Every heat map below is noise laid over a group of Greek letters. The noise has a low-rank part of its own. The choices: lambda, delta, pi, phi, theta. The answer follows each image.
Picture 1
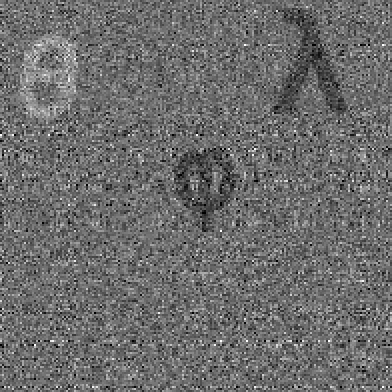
top left: light theta; top right: dark lambda; centre: dark phi
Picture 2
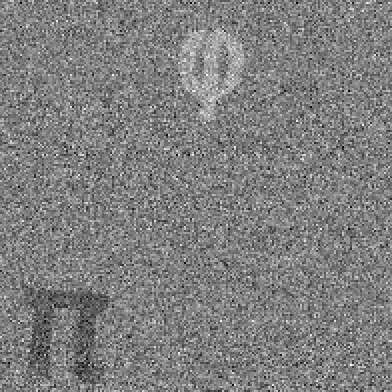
top middle: light phi; bottom left: dark pi
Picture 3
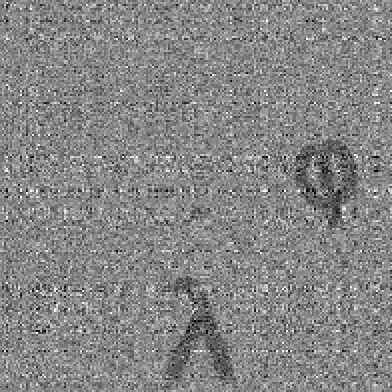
middle right: dark phi; bottom middle: dark lambda
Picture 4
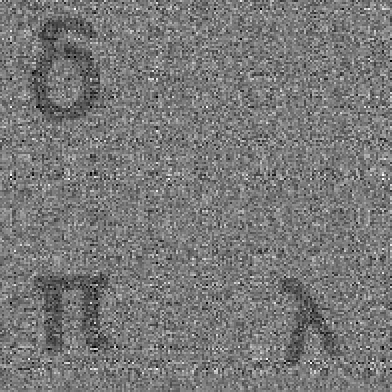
top left: dark delta; bottom left: dark pi; bottom right: dark lambda
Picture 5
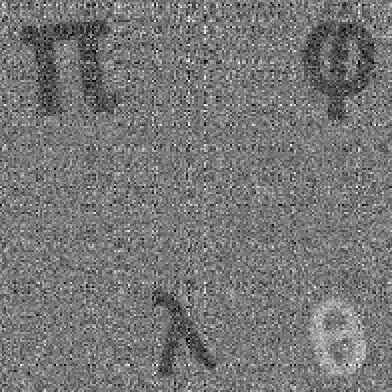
top left: dark pi; top right: dark phi; bottom middle: dark lambda; bottom right: light theta
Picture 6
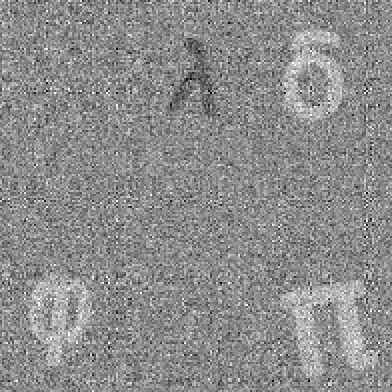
top middle: dark lambda; top right: light delta; bottom left: light phi; bottom right: light pi
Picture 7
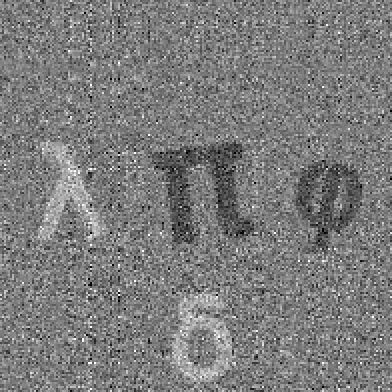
middle left: light lambda; centre: dark pi; middle right: dark phi; bottom middle: light delta
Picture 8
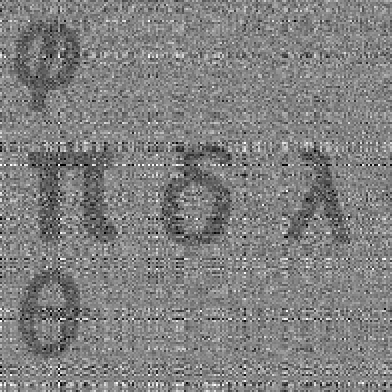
top left: dark phi; middle left: dark pi; centre: dark delta; middle right: dark lambda; bottom left: dark theta
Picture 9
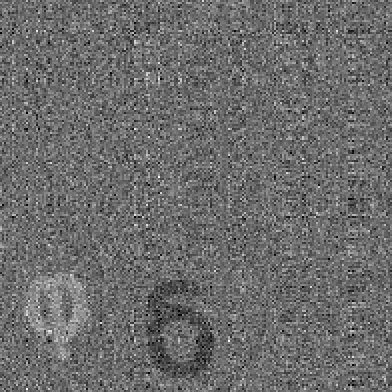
bottom left: light phi; bottom middle: dark delta
